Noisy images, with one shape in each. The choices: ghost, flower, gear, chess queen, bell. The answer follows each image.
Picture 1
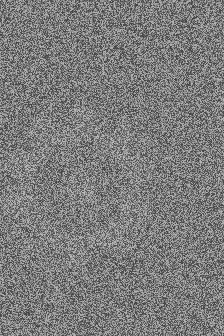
light gear
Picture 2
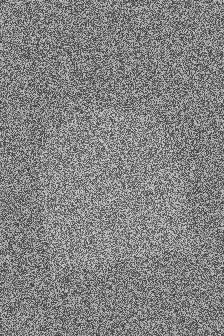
light ghost
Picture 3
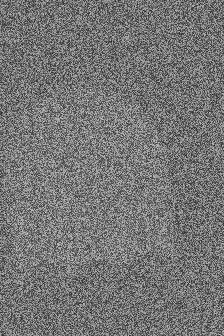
light ghost
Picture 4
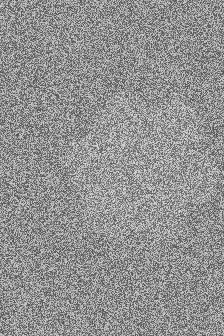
light flower
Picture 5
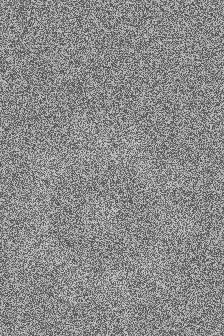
light gear
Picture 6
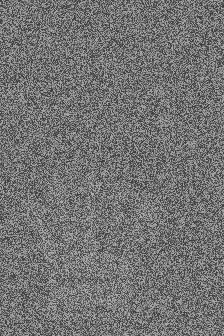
light chess queen
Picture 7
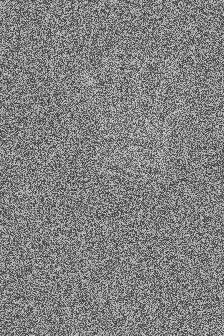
light chess queen
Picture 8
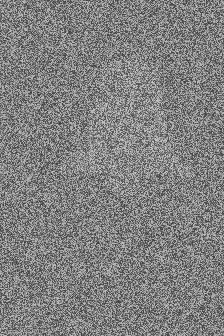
light bell
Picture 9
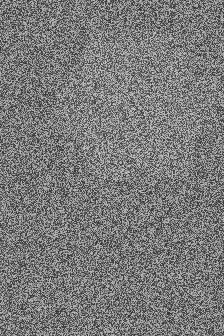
light flower
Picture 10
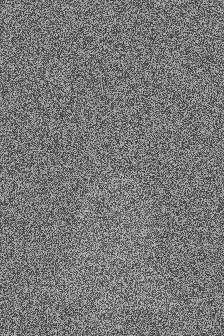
light bell
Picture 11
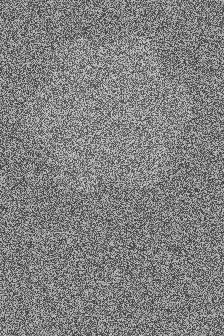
light flower
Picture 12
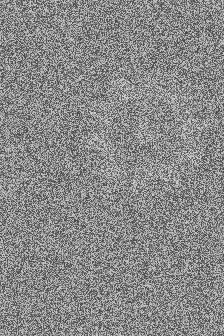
light gear
